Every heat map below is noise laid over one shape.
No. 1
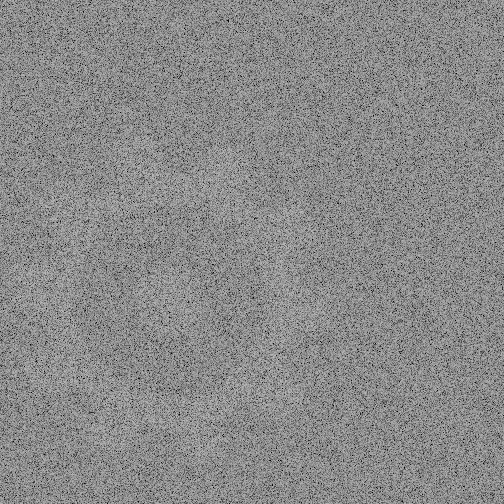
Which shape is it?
gear
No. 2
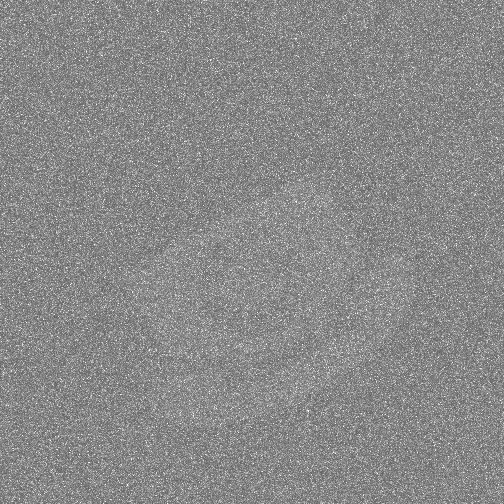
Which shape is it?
telephone
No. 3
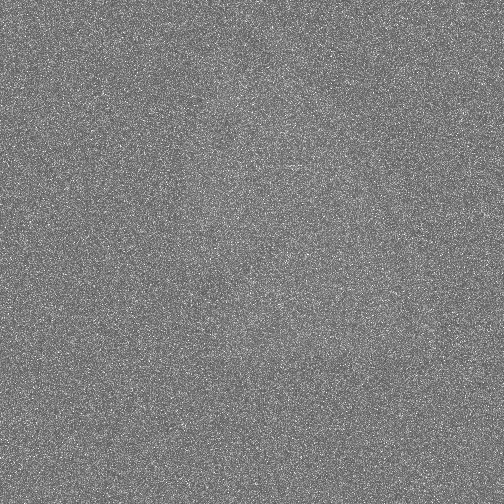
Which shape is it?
chess knight
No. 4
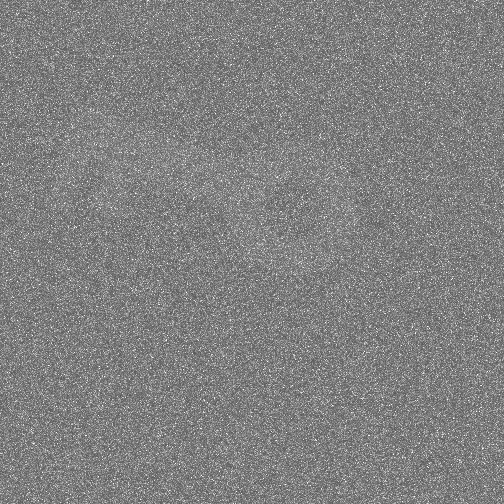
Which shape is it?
key
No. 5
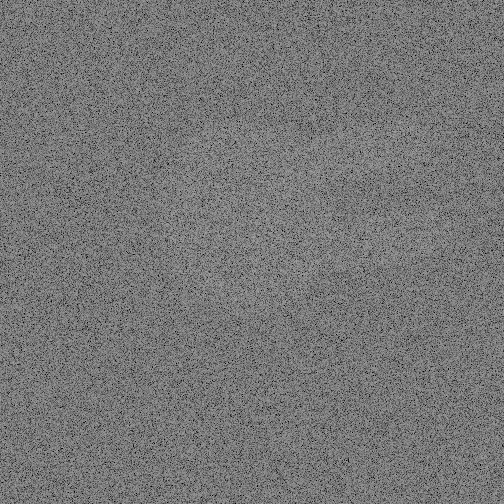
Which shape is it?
rabbit's head
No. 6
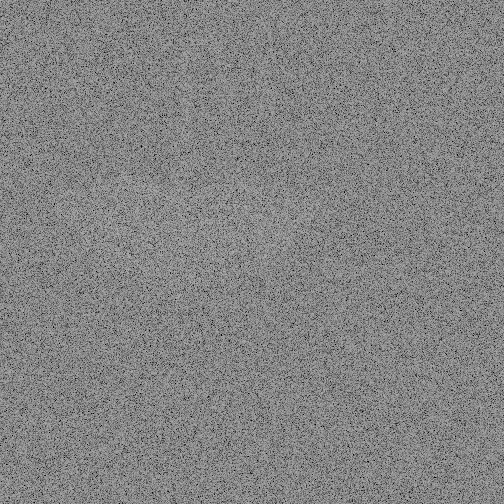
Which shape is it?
umbrella
